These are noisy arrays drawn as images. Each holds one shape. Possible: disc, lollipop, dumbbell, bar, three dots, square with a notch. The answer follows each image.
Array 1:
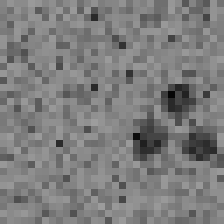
three dots
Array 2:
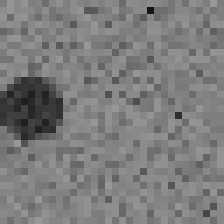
disc
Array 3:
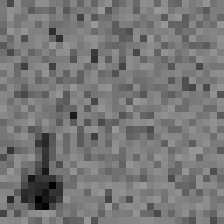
lollipop
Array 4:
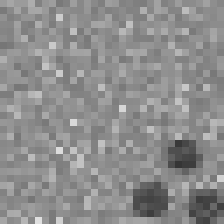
three dots
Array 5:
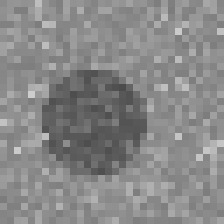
disc
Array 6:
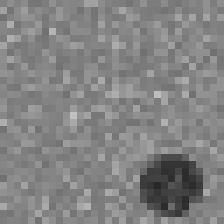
disc
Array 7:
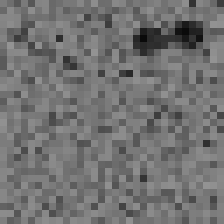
dumbbell
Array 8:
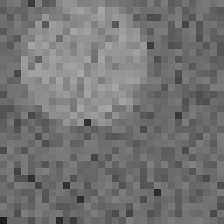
disc
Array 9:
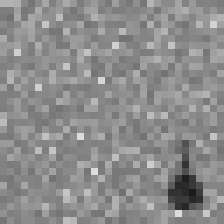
lollipop
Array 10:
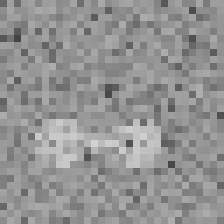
dumbbell
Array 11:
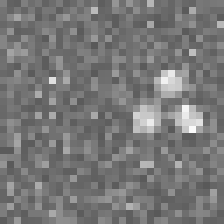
three dots
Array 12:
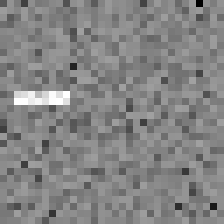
bar
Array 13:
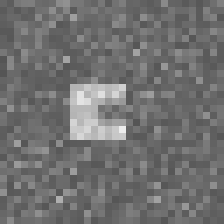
square with a notch
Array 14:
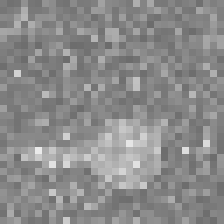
lollipop
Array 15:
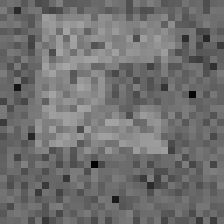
square with a notch
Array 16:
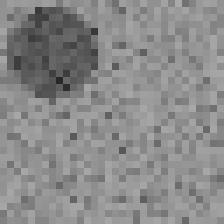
disc
